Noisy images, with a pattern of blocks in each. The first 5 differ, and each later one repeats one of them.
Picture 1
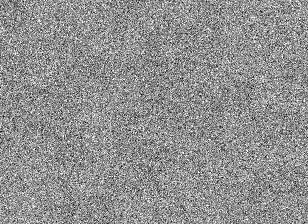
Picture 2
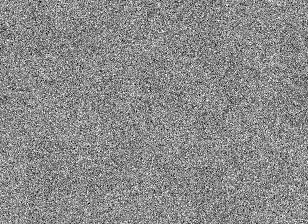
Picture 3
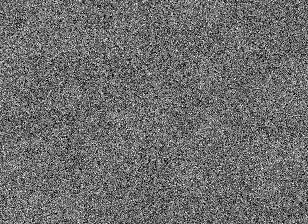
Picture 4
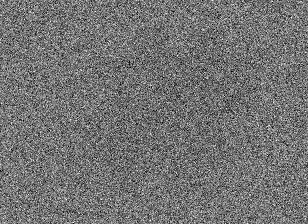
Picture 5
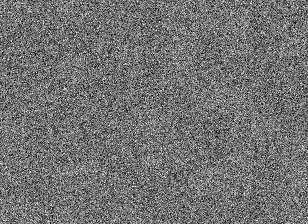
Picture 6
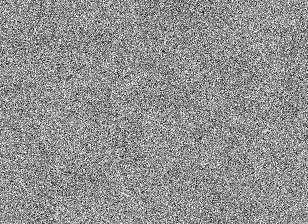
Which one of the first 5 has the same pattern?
2
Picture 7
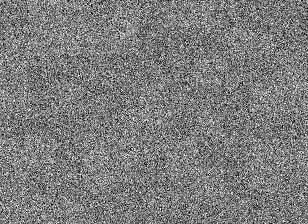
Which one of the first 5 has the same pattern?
3
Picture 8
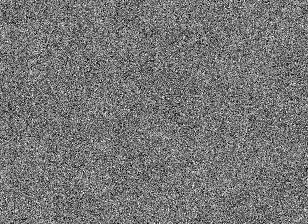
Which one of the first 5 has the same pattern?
1
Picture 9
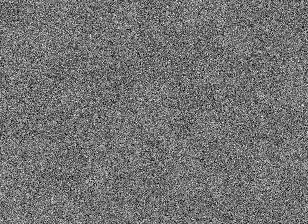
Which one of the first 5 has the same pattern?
3
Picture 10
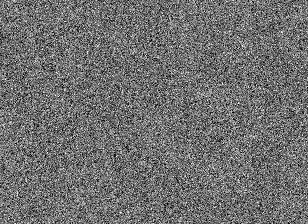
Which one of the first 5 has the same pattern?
5
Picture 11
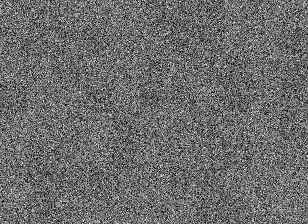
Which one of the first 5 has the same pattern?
2
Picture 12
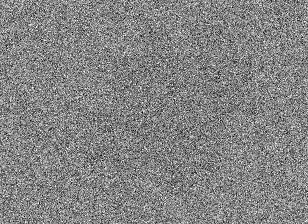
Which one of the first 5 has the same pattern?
4
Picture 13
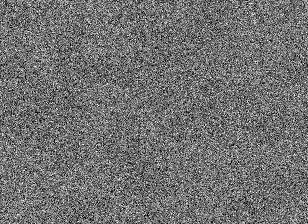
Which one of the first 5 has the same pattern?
1
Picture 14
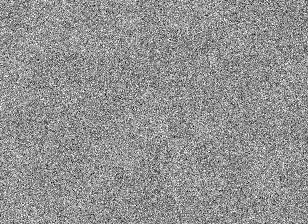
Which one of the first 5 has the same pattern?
3
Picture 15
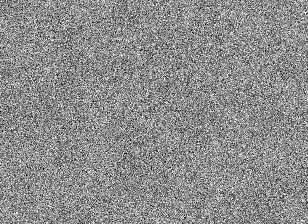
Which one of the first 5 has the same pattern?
1
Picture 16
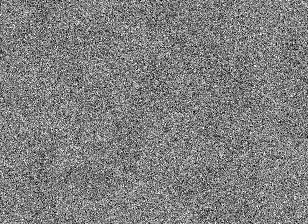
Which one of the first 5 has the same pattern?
2
